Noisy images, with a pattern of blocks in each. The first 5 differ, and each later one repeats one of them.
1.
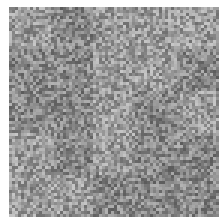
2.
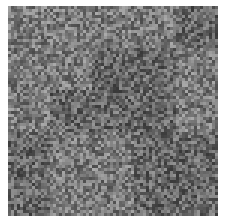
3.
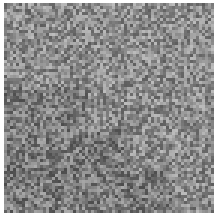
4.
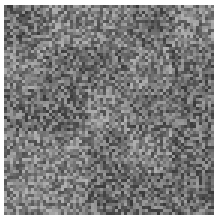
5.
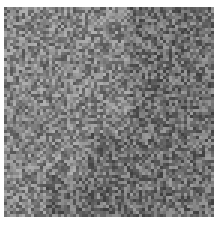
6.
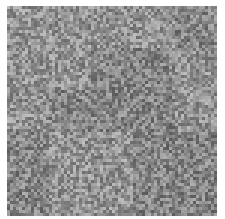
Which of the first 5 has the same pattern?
2
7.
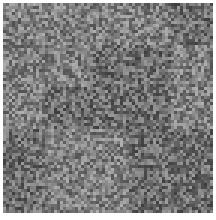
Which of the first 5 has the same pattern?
2
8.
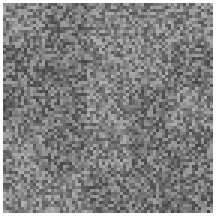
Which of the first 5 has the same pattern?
1
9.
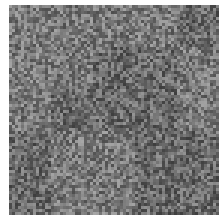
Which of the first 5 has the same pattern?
2
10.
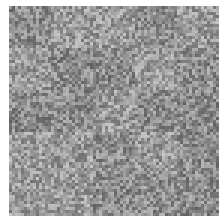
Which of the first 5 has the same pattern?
4
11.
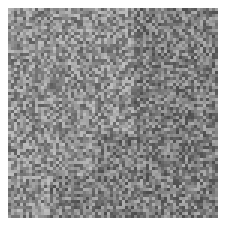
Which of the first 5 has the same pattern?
5
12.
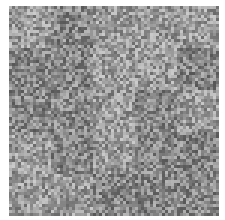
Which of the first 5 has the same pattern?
1
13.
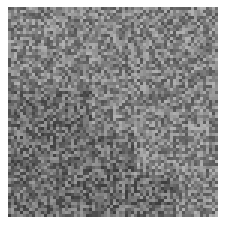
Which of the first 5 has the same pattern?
3
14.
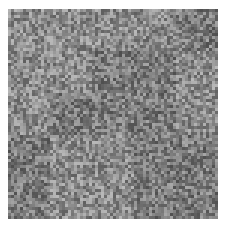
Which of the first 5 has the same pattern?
2
